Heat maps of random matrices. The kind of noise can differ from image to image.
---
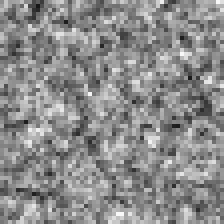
blotchy
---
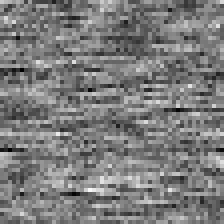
streaked along the rows
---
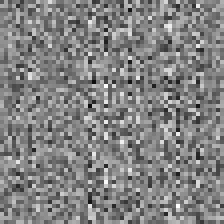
columns of uneven size
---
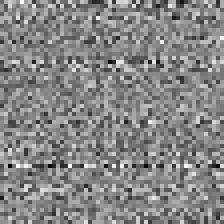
rows of uneven size
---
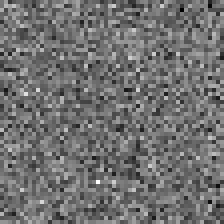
low rank plus noise
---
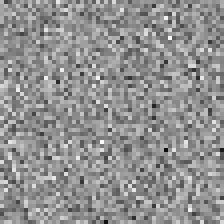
independent entries
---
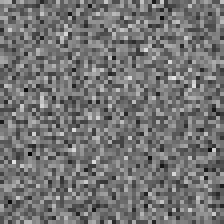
independent entries
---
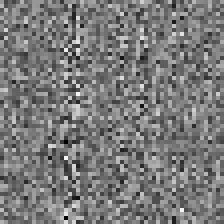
columns of uneven size
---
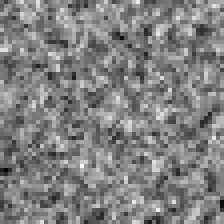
blotchy
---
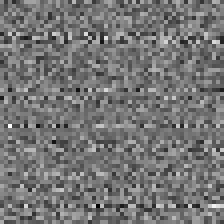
rows of uneven size
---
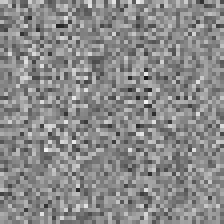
low rank plus noise
